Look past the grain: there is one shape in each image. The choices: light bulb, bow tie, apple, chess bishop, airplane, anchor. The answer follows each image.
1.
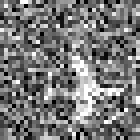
airplane
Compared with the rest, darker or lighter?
lighter
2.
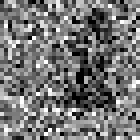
chess bishop
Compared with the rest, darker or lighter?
darker
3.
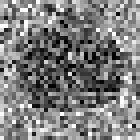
apple
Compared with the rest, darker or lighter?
darker
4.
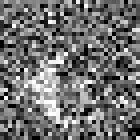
airplane
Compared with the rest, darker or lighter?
lighter
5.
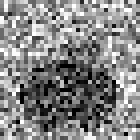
apple
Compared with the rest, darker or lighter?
darker
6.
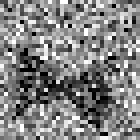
bow tie
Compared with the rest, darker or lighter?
darker
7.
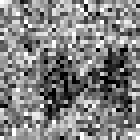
bow tie
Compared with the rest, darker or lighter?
darker
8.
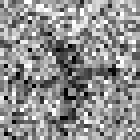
airplane
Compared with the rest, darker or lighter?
darker
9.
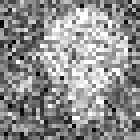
light bulb
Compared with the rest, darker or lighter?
lighter
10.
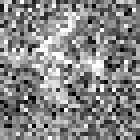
airplane
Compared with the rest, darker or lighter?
lighter
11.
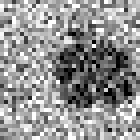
apple
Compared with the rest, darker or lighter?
darker
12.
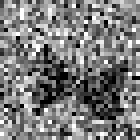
bow tie
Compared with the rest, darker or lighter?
darker
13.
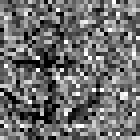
anchor
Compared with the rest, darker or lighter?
darker
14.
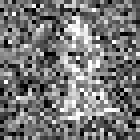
chess bishop
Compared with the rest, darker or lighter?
lighter
